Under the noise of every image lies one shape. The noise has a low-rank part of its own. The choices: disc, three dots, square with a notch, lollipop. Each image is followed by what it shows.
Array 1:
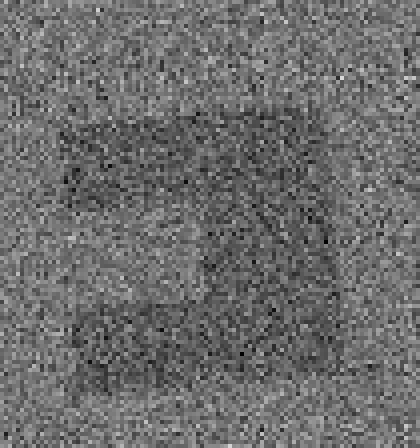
square with a notch
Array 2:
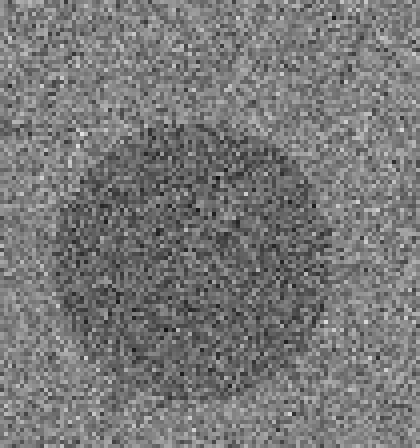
disc
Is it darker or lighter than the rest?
darker
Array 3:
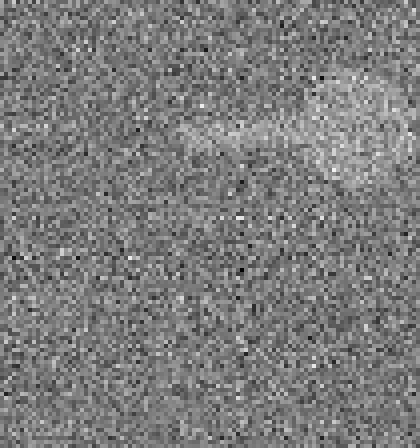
lollipop
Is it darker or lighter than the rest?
lighter
